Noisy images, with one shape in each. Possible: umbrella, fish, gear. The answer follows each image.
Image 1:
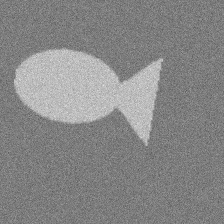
fish
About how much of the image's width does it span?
two thirds
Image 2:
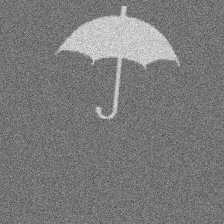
umbrella
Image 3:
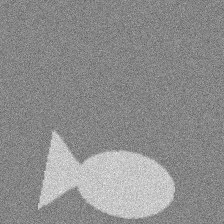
fish
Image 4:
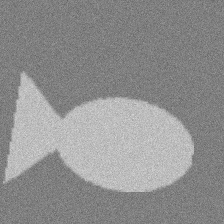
fish
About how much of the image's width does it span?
nearly all
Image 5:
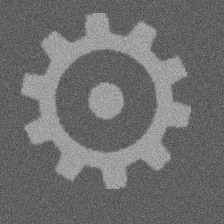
gear
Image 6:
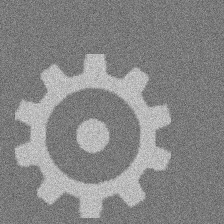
gear
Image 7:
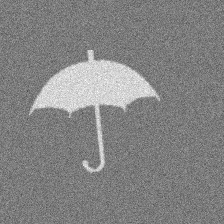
umbrella
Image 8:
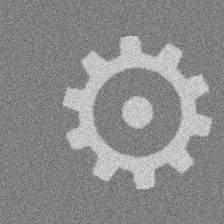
gear
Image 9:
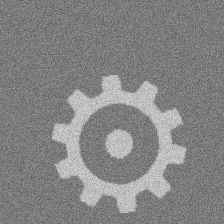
gear
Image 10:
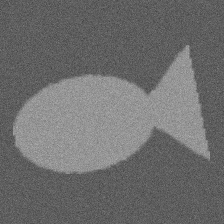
fish
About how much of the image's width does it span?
nearly all
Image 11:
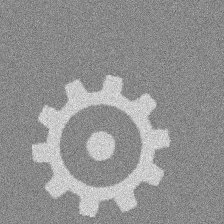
gear
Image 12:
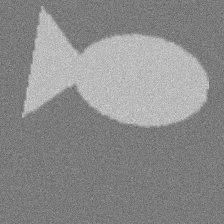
fish
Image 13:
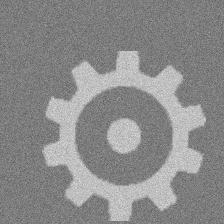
gear
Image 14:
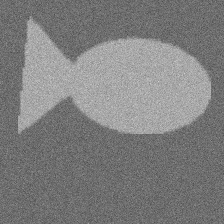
fish
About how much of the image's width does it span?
nearly all
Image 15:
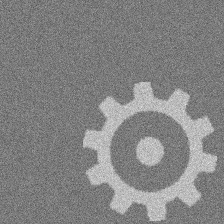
gear
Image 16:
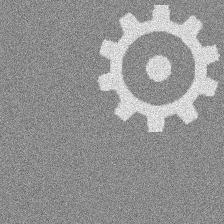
gear
